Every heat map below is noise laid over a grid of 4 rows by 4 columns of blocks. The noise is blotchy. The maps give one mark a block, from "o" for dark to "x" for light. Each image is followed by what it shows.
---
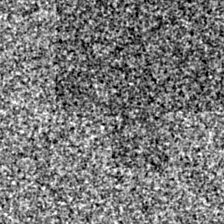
x o o o
x o o o
x x o x
x x x x
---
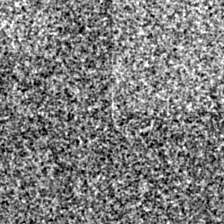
x o x x
o o x x
o o o o
o o o o
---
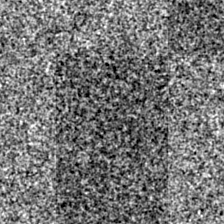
x x x o
x o o x
x o o x
x o o x
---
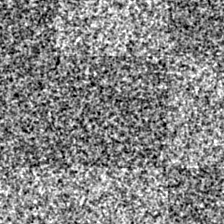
o x x o
o o o x
o o o x
x x x o
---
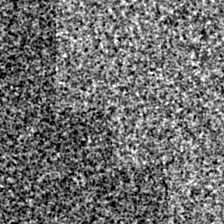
o x x x
o x x x
o o x x
o o o x
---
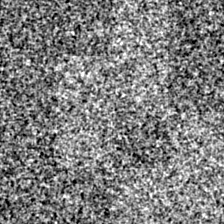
o o x o
o x x o
o x o x
o o x x
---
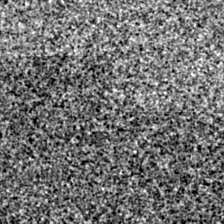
x x x x
o o x x
o o o o
o o o o
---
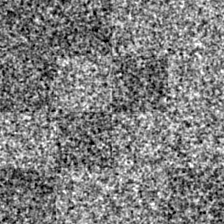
o o x x
o x o x
x o x x
o x x o
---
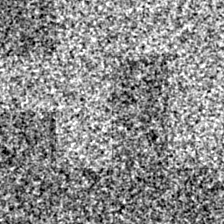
o x x x
x x o x
o x o x
o o o o
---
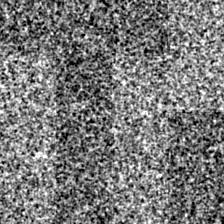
o o o x
x o x x
x o x o
x o x o
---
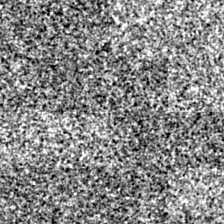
o o x x
o o o x
x x o o
o o o x
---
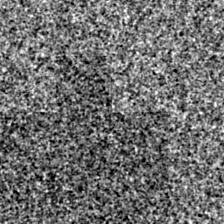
x x x x
x o x x
o o o x
o o o x
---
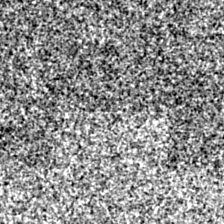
o o o o
o o o o
o x x o
x x x x
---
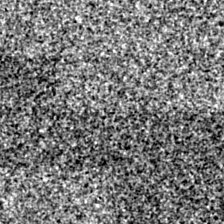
x x x x
o x x x
o o o o
x x o o
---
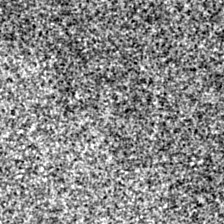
o o o o
x o o o
x x o o
x x x o
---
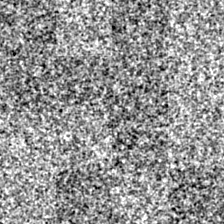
o x o x
o o o x
x x o x
x o x o
